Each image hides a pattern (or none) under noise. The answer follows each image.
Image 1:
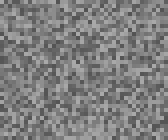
only noise
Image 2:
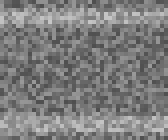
bands of rows
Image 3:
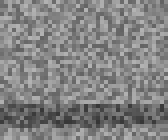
one band of rows
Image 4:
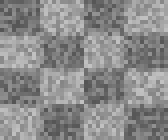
a checkerboard
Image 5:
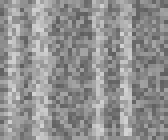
bands of columns
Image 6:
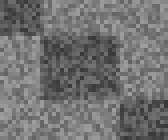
blocks along the diagonal
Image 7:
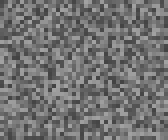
only noise
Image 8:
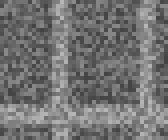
bands of rows crossing bands of columns
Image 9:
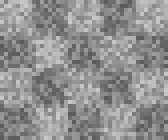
a checkerboard
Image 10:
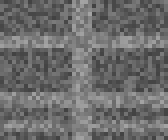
bands of rows crossing bands of columns
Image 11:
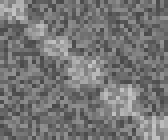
blocks along the diagonal
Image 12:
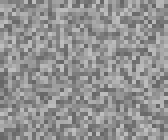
only noise
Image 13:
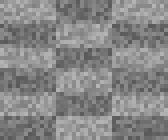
a checkerboard
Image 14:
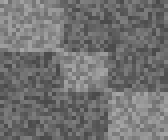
blocks along the diagonal
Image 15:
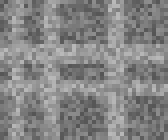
bands of rows crossing bands of columns
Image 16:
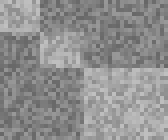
blocks along the diagonal
